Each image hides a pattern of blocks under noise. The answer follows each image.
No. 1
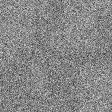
no symmetry
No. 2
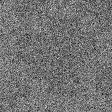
mirrored about the diagonal from the bottom left
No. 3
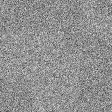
mirrored about the diagonal from the bottom left
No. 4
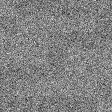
the same after a half turn
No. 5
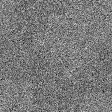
mirrored about the diagonal from the bottom left
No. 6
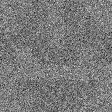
left and right mirror each other
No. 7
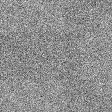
top and bottom mirror each other
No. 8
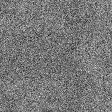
top and bottom mirror each other
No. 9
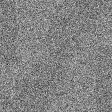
the same after a half turn
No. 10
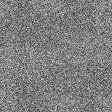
the same after a half turn
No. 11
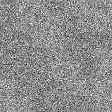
no symmetry
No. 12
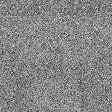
left and right mirror each other
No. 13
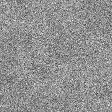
mirrored about the diagonal from the bottom left
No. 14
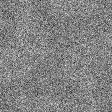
the same after a half turn
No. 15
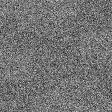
the same after a half turn
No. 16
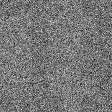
top and bottom mirror each other
